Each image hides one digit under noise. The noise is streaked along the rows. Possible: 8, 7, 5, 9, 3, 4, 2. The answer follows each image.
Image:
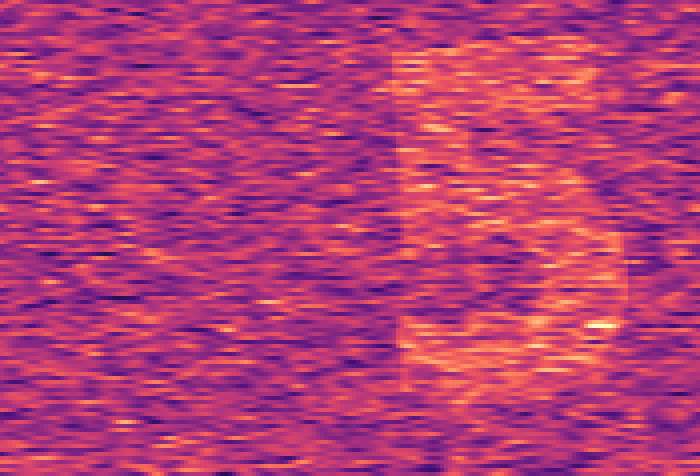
5
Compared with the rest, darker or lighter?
lighter
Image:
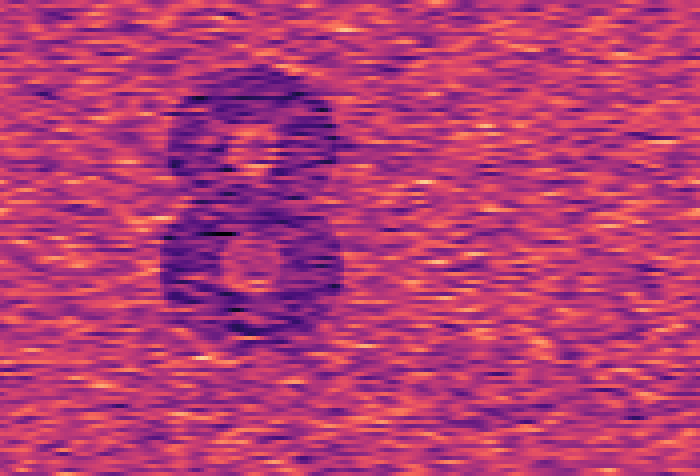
8
